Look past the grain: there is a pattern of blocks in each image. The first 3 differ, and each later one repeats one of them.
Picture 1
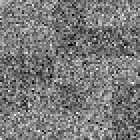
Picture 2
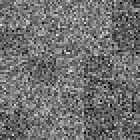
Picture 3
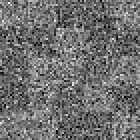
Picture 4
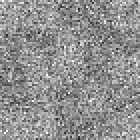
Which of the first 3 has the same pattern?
3
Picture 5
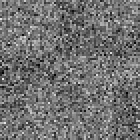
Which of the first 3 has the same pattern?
1
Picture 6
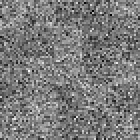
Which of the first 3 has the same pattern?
3
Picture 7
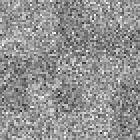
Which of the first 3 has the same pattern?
1
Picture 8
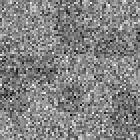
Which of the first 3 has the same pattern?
1
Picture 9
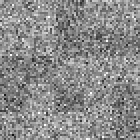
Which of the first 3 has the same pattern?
1
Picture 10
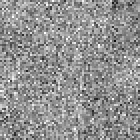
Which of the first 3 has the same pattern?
2
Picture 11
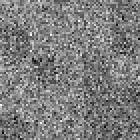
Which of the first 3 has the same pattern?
2
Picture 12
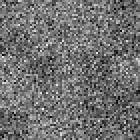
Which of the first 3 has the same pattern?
2
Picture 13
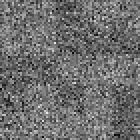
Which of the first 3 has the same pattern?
1
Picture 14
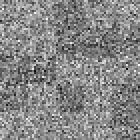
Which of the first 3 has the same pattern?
1
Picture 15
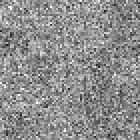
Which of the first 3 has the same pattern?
2
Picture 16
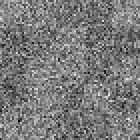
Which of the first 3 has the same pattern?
3
